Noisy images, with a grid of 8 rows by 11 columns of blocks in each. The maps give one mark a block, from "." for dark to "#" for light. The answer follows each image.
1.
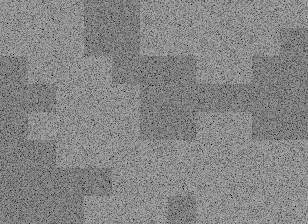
# # # . . # # # # # #
# # # . . # # # # # .
. # # # . . . # # . .
. . # # # . . . . . .
. # # # # . . # # . .
. . # # # # # # # # #
. . . . # # # # # # #
. . . # # # . # # # #
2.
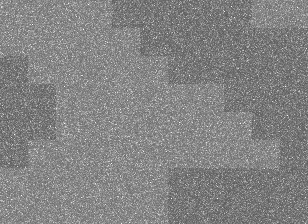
# # # # . . . . . # #
# # # # # . . . . . .
. # # # # # . . . . .
. . # # # # # # . . .
. . # # # # # # # . .
. # # # # # # # # # .
# # # # # # . . . . .
# # # # # # . . . . .
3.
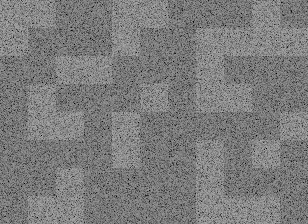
# # . . # # . . . # .
# . . . # . . # # # #
. . # # . . . # . . .
. # . . . # . # # . .
. # # . # . . . . . #
. . . . # . . # . # .
. . # . . . . # . . .
. # # . . . . # # # .
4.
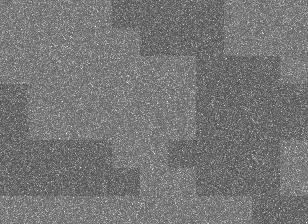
# # # # . . . . # # #
# # # # # . . . # # #
# # # # # # # . . . #
. # # # # # # . . . .
. # # # # # # . . . .
. . . . # # . . . . #
. . . . . # # . . . #
# # # # # # # # # . .
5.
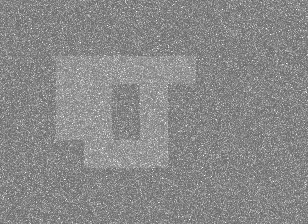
. . . . . . . . . . .
. . . . . . . . . . .
. . # # # # # . . . .
. . # # . # . . . . .
. . # # . # . . . . .
. . . # # # . . . . .
. . . . . . . . . . .
. . . . . . . . . . .
